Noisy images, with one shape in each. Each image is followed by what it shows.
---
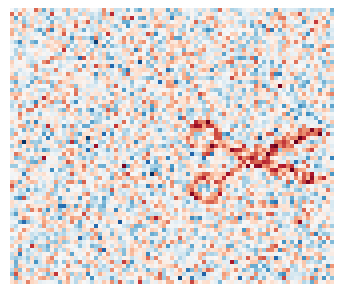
pair of scissors
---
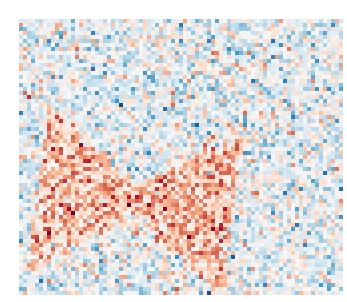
bow tie
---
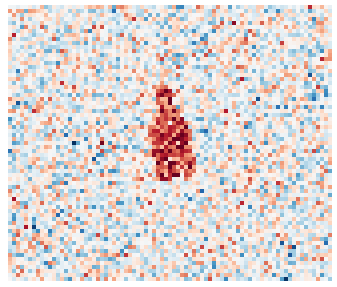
bottle
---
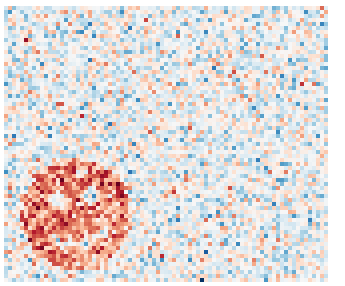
smiling face
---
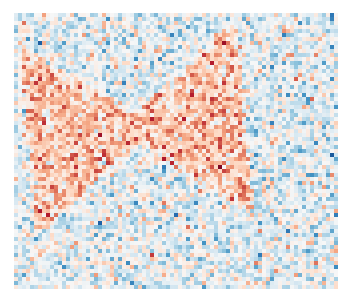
bow tie
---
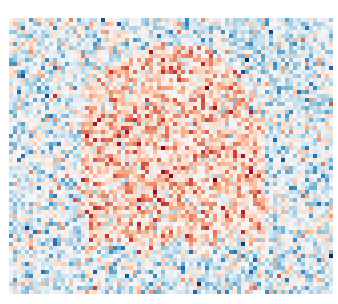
ghost
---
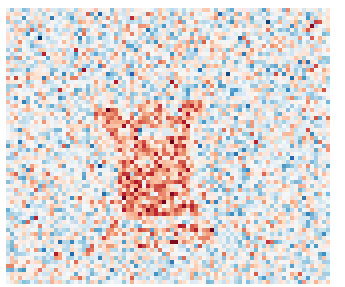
chess rook
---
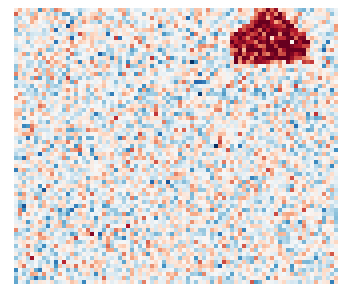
cloud
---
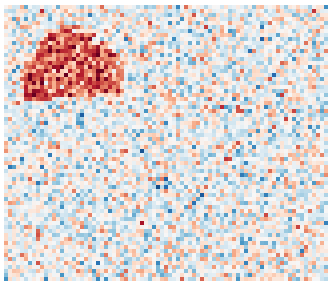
cloud
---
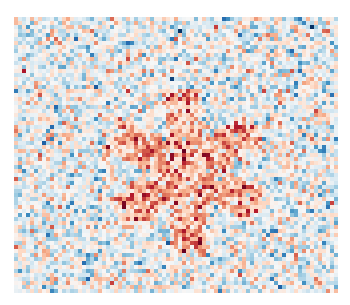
asterisk
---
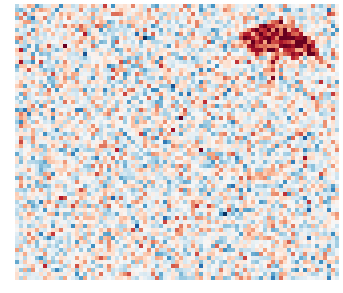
umbrella
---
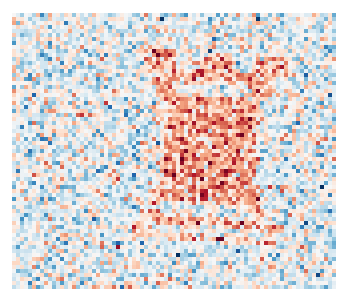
chess rook
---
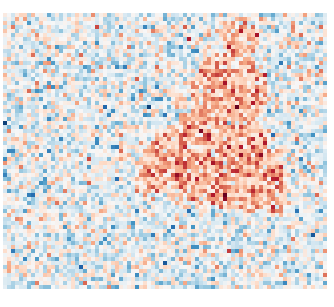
chess pawn
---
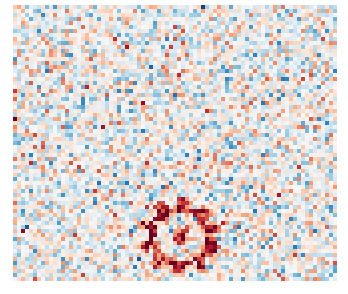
gear
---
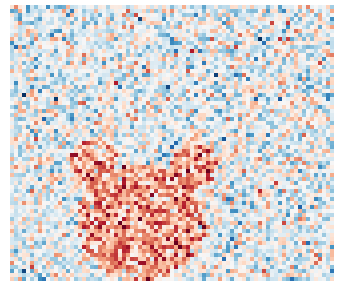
bear's head
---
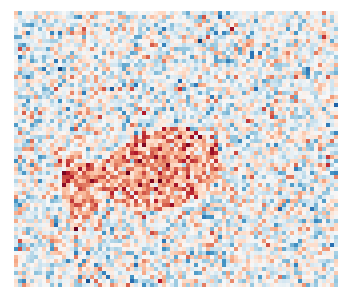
fish
